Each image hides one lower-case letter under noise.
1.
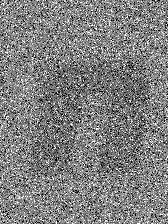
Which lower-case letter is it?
n
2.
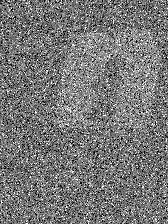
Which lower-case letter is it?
n
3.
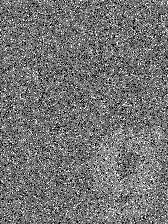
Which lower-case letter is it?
g
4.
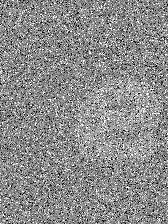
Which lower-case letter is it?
e
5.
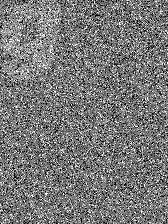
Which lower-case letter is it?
g
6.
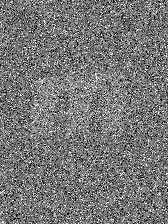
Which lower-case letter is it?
m
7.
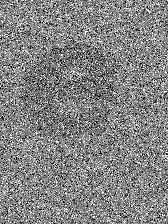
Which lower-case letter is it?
e
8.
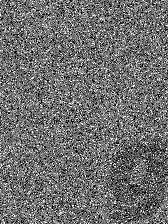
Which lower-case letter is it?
g
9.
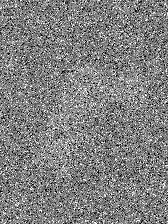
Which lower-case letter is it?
r
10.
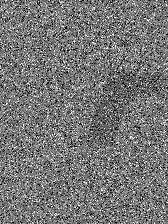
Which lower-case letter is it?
r
